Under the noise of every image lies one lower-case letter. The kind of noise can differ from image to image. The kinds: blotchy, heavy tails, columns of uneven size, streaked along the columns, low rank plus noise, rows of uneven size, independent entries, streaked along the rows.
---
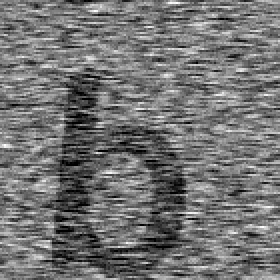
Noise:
streaked along the rows
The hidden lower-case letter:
b
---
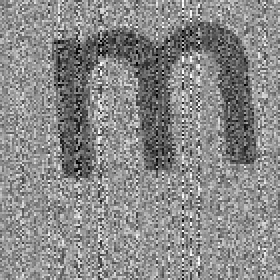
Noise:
columns of uneven size
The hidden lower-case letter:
m
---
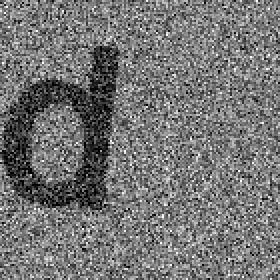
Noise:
independent entries
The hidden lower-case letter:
d
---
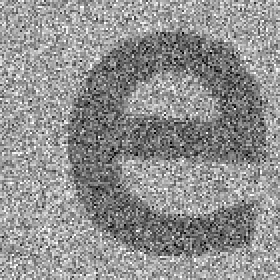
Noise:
independent entries
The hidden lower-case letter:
e
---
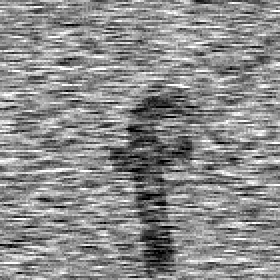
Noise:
streaked along the rows
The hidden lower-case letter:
f
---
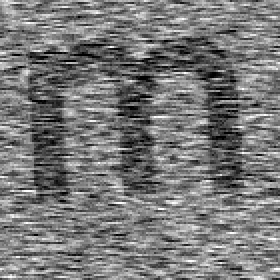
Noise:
streaked along the rows
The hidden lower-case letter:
m
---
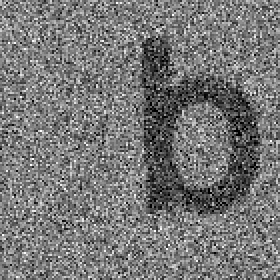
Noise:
independent entries
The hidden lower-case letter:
b
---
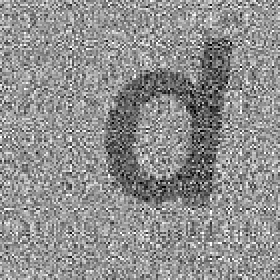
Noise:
low rank plus noise
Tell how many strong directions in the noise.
three or four
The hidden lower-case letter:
d
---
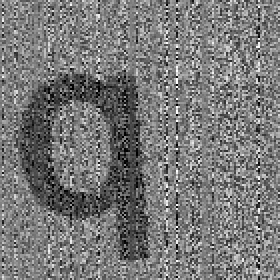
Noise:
columns of uneven size
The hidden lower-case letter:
q
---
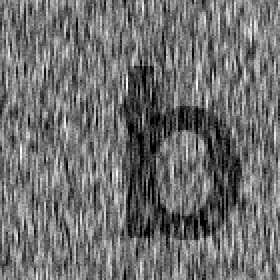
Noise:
streaked along the columns
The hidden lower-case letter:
b
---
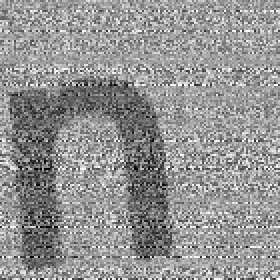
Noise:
rows of uneven size
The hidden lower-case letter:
n
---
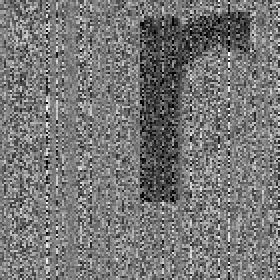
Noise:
columns of uneven size
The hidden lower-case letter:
r
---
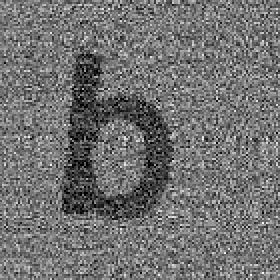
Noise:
low rank plus noise
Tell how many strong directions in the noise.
five to eight
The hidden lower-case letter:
b
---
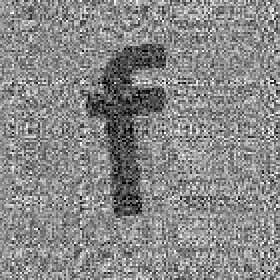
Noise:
low rank plus noise
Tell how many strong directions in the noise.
three or four
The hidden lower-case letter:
f
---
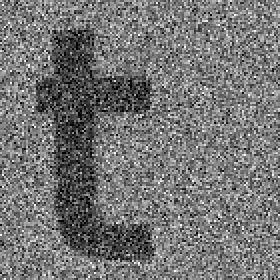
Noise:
independent entries
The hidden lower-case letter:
t
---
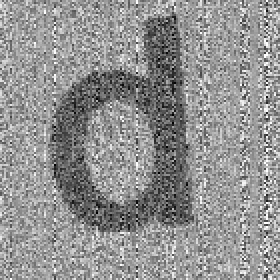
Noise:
columns of uneven size
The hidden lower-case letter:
d
